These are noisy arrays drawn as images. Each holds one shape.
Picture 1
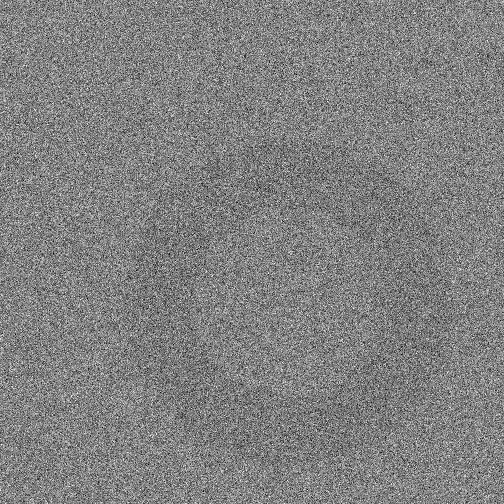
ring
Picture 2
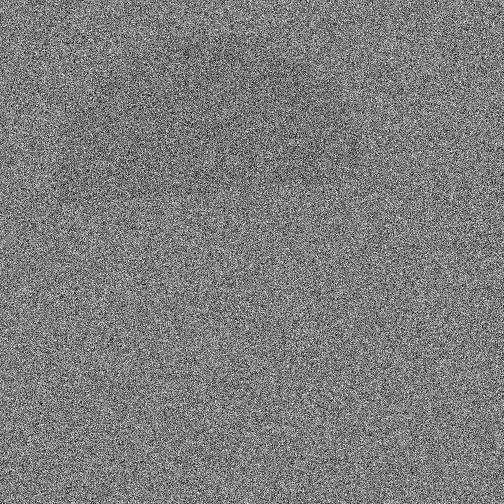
half disc
